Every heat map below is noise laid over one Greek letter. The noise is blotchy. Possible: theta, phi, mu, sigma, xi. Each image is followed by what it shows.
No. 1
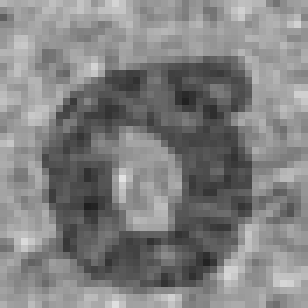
dark sigma
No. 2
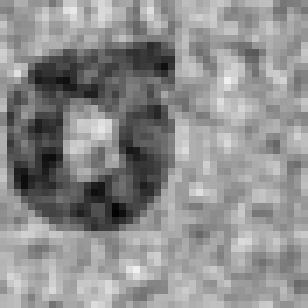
dark sigma
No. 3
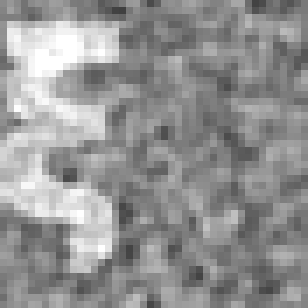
light xi
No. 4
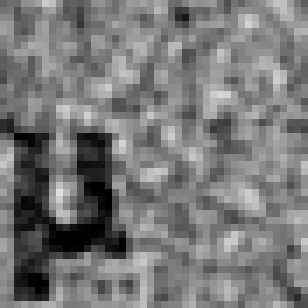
dark mu
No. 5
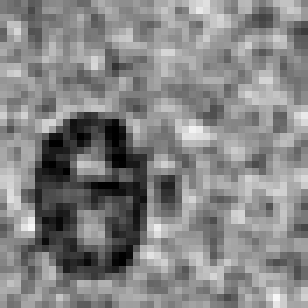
dark theta
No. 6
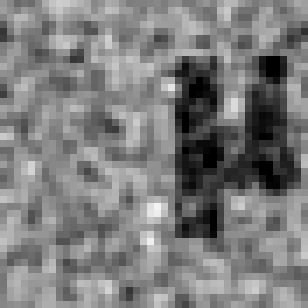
dark mu
